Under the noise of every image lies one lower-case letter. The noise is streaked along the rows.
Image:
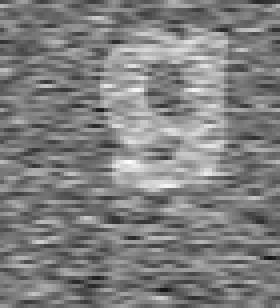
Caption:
light g
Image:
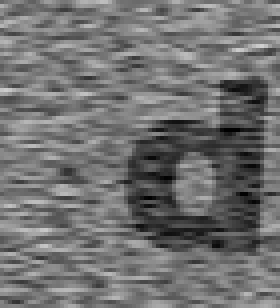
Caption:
dark d
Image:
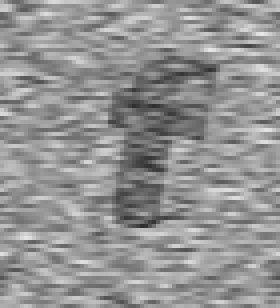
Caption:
dark f
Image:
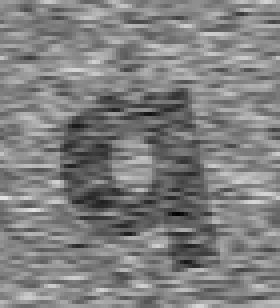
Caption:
dark q
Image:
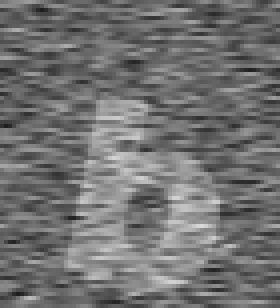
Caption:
light b
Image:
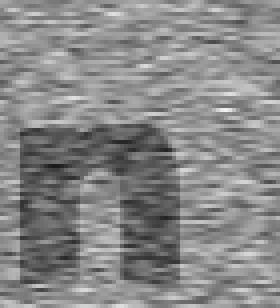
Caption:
dark n
